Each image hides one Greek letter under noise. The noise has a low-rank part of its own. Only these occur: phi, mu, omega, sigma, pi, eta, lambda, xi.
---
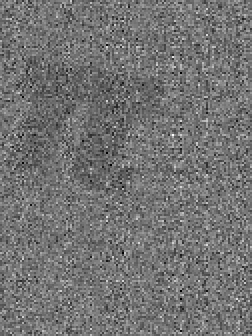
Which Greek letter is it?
pi
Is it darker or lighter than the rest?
darker
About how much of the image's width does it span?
two thirds
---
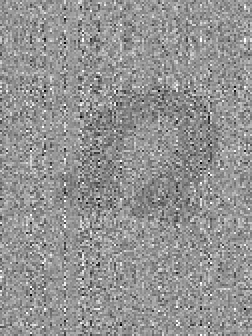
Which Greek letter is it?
omega
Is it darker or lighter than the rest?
darker
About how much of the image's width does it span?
two thirds
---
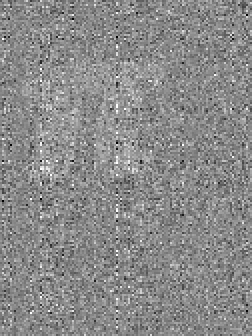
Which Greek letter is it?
pi
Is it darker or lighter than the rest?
lighter
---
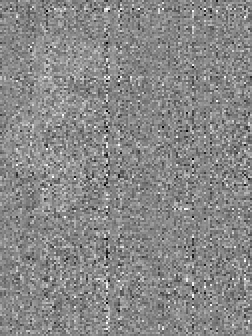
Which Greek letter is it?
xi
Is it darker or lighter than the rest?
lighter
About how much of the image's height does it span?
half
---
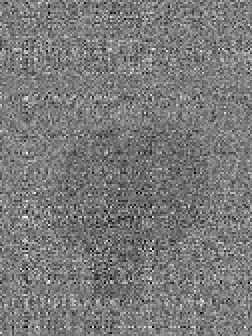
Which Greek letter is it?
phi
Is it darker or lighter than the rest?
darker
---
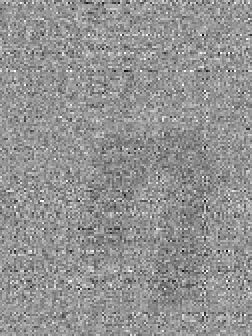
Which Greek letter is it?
eta
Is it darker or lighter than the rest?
darker
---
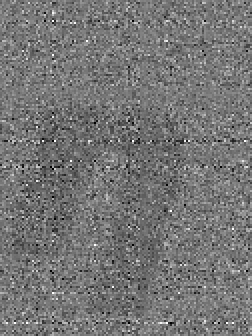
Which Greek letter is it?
eta
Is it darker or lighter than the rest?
darker
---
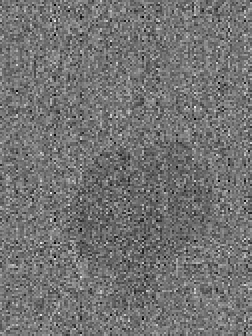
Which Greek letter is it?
phi
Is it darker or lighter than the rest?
darker
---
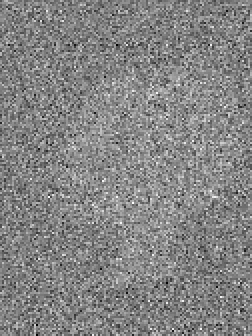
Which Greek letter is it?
phi
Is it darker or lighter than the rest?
lighter
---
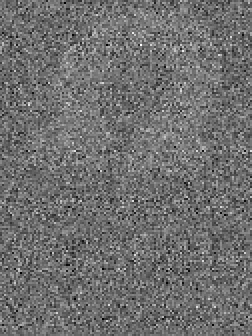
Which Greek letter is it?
omega
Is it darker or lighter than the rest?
lighter
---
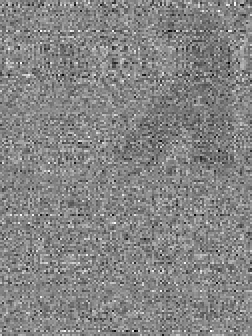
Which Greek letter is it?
lambda
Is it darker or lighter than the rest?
darker
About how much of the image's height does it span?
half
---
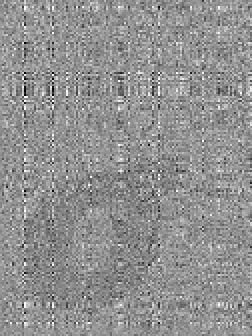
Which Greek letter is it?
sigma
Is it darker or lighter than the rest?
darker
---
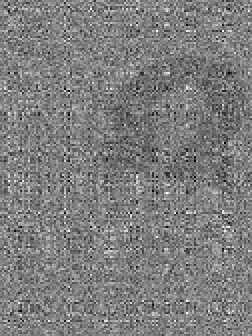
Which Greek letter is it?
omega
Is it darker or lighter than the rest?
darker
